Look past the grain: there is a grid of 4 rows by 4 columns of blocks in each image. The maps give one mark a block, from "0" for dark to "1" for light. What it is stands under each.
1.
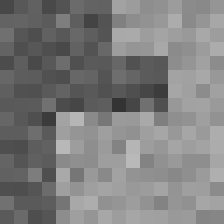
0011
0001
0111
0111
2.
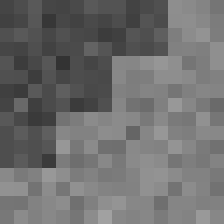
0001
0011
0111
1111
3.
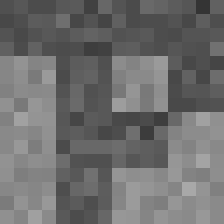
0000
1010
1001
1011
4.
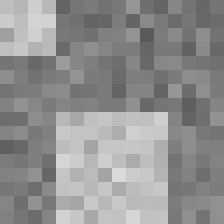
1000
0000
0110
0110
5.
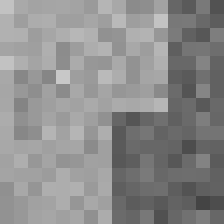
1110
1110
1100
1100
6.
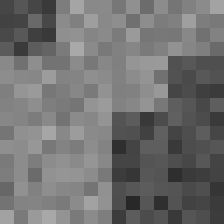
0111
1110
1100
1100
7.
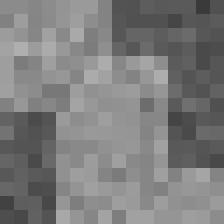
1100
1110
0110
0111
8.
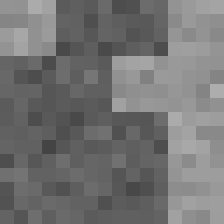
1001
0011
0001
0001
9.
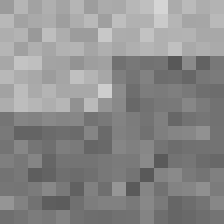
1111
1100
0000
0000
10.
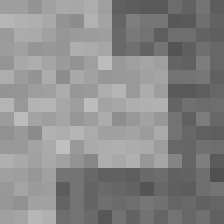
1100
1110
1110
1000
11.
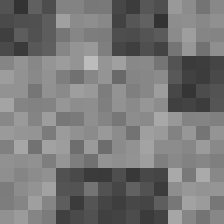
0101
1110
1111
1001
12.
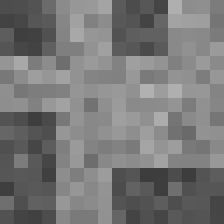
0101
1111
0111
0100
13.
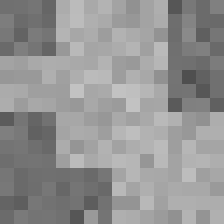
0110
1110
0111
0011
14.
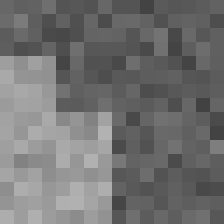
0000
1000
1100
1100
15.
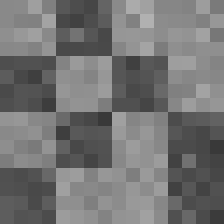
1011
0101
1010
0110
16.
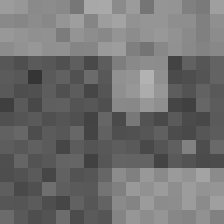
1111
0010
0000
0011
